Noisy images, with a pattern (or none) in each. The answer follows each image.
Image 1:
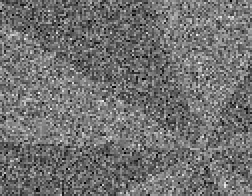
spokes from one point
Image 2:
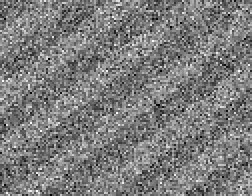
diagonal stripes
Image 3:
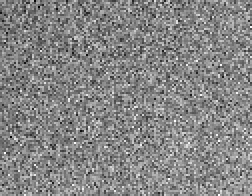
a smooth slope
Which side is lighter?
bottom right
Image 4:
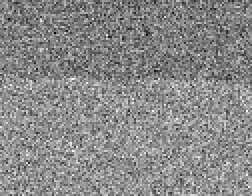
a sharp edge
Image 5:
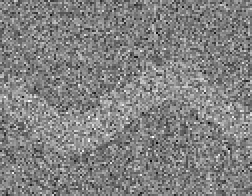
a wavy band
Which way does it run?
left to right
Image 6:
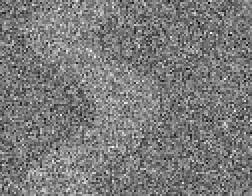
a wavy band
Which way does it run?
top to bottom
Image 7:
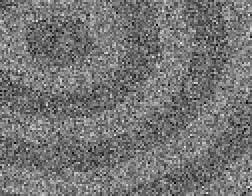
rings round one point
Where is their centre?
top left
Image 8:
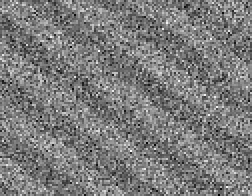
diagonal stripes
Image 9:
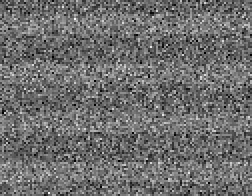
horizontal stripes
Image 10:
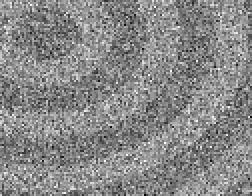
rings round one point
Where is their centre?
top left
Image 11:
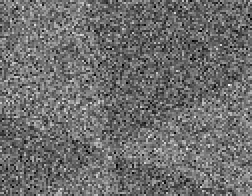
spokes from one point
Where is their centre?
bottom middle
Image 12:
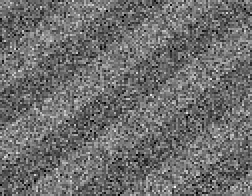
diagonal stripes
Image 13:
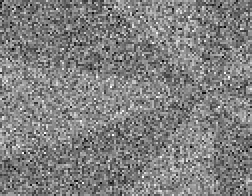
spokes from one point
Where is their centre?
middle right
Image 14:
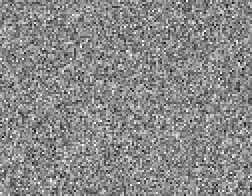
only noise
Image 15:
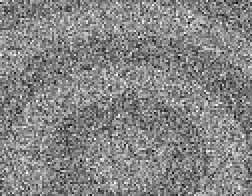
rings round one point
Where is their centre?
bottom middle
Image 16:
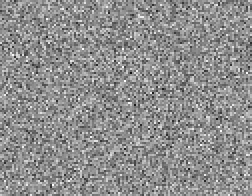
only noise
